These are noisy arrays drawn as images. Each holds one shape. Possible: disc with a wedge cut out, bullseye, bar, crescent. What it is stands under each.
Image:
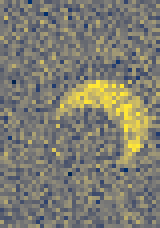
crescent
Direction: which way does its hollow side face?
down and left
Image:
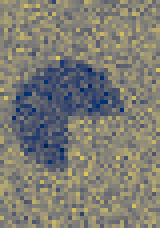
disc with a wedge cut out
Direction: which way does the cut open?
down and right
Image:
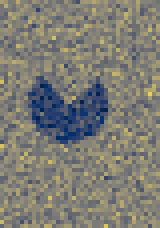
disc with a wedge cut out
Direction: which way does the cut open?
up
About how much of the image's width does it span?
half
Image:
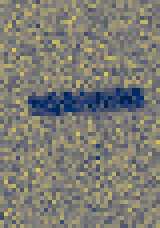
bar
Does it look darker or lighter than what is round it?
darker
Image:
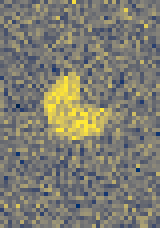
disc with a wedge cut out
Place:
centre
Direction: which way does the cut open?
up and right
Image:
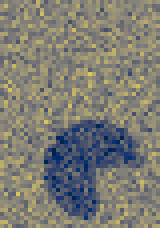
disc with a wedge cut out
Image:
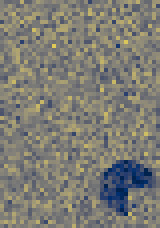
disc with a wedge cut out
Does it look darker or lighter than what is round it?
darker
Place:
bottom right
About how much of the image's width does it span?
a third
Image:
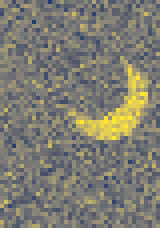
crescent
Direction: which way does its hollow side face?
up and left
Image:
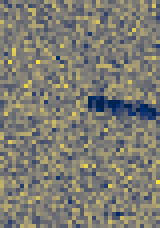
bar
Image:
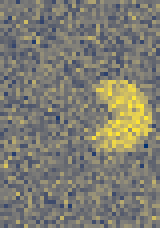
disc with a wedge cut out
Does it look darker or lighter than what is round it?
lighter
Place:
middle right
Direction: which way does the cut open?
left
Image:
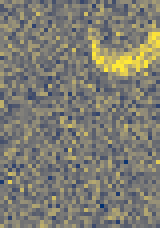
crescent
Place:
top right
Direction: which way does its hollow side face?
up
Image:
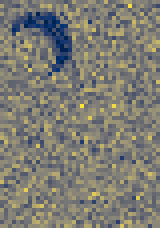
crescent
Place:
top left
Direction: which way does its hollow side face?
down and left
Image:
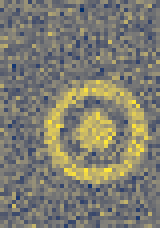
bullseye
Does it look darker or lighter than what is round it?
lighter
